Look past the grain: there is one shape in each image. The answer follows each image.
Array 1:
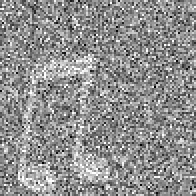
light pair of musical notes
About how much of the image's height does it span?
two thirds
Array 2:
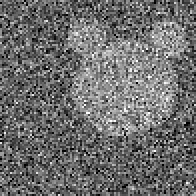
light bear's head
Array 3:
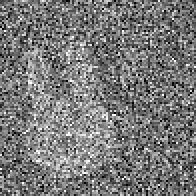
light rabbit's head
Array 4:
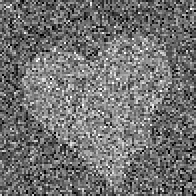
light heart
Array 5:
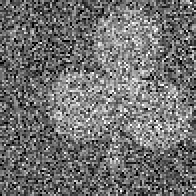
light club
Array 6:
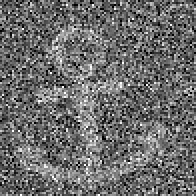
light anchor
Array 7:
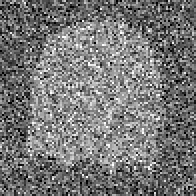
light ghost
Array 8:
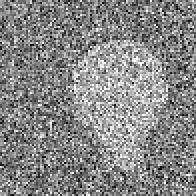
light light bulb
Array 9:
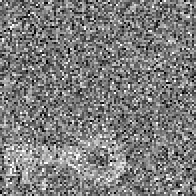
light key
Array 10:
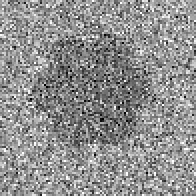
dark flower
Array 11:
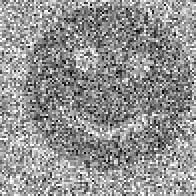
dark smiling face
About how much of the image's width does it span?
nearly all
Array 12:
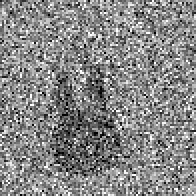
dark rabbit's head
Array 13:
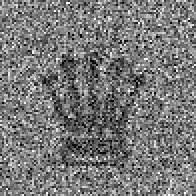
dark chess queen
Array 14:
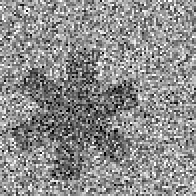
dark asterisk
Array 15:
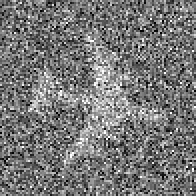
light airplane
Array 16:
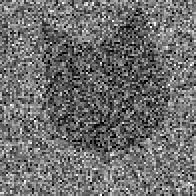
dark cat's head
